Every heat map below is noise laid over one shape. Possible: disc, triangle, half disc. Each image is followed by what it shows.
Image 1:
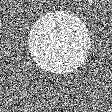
disc
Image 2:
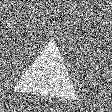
triangle
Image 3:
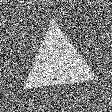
triangle
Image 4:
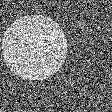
disc
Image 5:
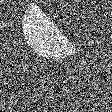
half disc
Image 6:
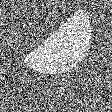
half disc
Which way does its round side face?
down and right
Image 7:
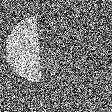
half disc
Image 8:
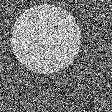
disc
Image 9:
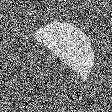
half disc
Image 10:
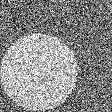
disc
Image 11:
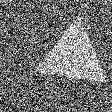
triangle
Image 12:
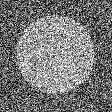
disc
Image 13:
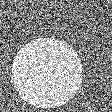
disc
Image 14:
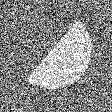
half disc
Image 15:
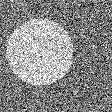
disc
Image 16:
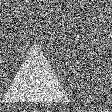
triangle
